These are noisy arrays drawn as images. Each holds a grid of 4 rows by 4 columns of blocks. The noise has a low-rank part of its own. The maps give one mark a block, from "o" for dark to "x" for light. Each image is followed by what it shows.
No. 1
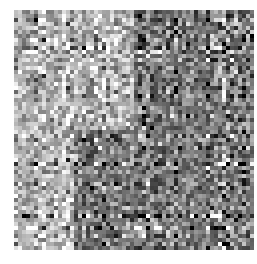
x x o o
x x o o
x o o o
x o o o
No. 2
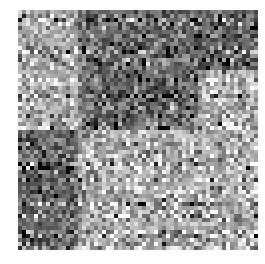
x o o o
x o o x
o x x x
o x x x
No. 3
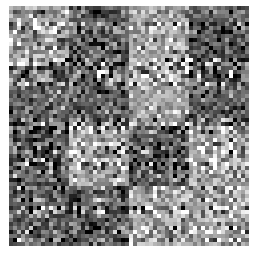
x o x o
o o x o
o x o x
o o x x
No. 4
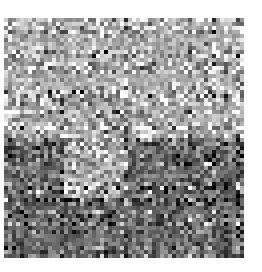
x x x x
x x x x
o x o o
o o o o
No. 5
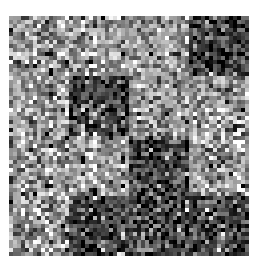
x x x o
x o x x
x x o x
x o o o
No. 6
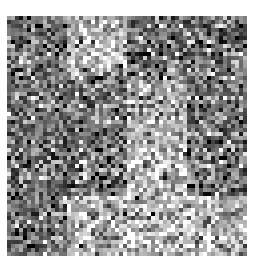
o x o o
o o x o
o o x o
o x x x
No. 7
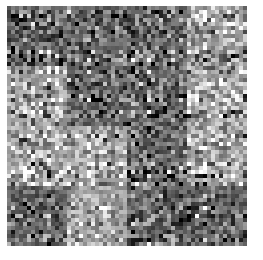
o o o x
x o o x
x x o x
o x o o
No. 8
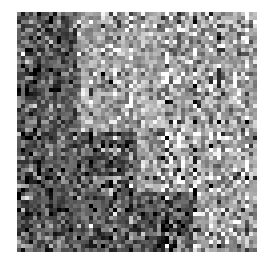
o x x x
o x x x
o o x x
o o o x
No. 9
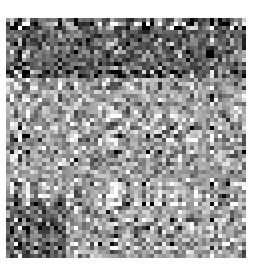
o o o o
x x x x
x x x x
o x x x
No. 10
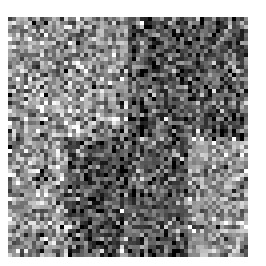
x x o o
x x o o
x o o x
x o o x
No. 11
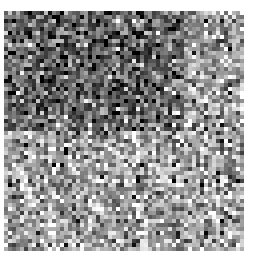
o o o x
o o o x
x x x x
x x x x
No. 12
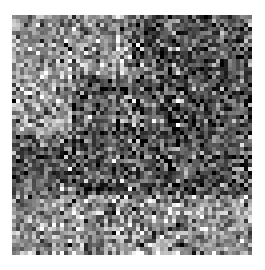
x x o o
x o o o
o o o o
x x x x
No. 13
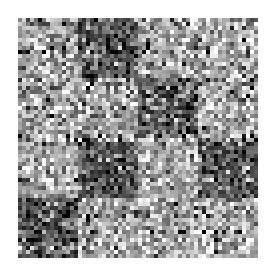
x o x x
x x o x
x o x o
o x x x
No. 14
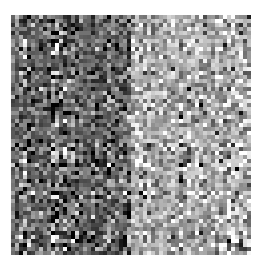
o o x x
o o x x
o o x x
o o x x
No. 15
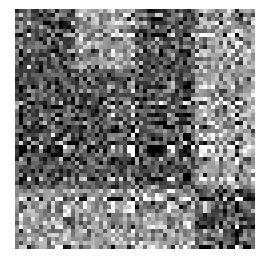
o x o x
o o o x
o o o x
x x x o
